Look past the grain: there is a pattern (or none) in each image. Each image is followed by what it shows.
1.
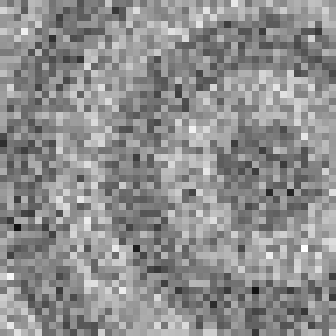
rings round one point
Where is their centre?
middle right
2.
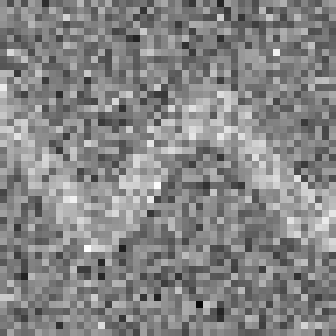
a wavy band
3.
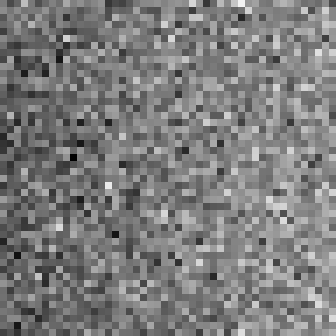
a smooth slope
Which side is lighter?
right
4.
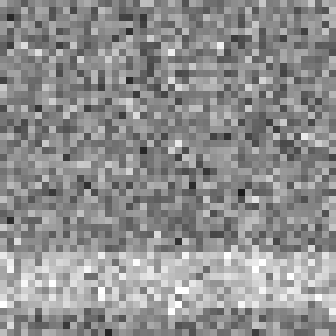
one horizontal stripe
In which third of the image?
bottom
